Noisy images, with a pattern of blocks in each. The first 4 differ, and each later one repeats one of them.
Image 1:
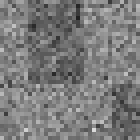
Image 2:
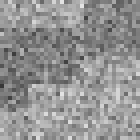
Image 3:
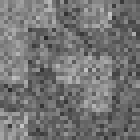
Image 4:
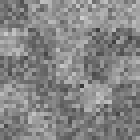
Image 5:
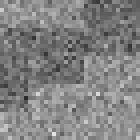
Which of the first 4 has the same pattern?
2
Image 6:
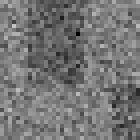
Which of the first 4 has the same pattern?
1
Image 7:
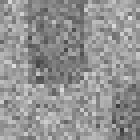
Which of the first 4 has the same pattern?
1
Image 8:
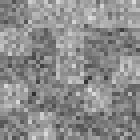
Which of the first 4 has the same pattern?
4
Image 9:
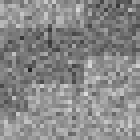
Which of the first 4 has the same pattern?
2
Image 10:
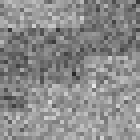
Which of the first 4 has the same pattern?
2
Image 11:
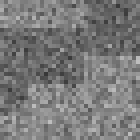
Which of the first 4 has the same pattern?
2
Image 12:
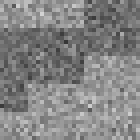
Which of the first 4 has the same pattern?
2
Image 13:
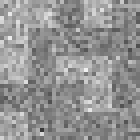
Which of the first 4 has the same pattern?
3
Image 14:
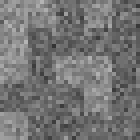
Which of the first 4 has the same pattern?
3
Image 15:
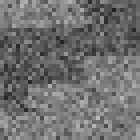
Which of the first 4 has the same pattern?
2
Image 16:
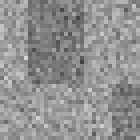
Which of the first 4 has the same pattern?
1
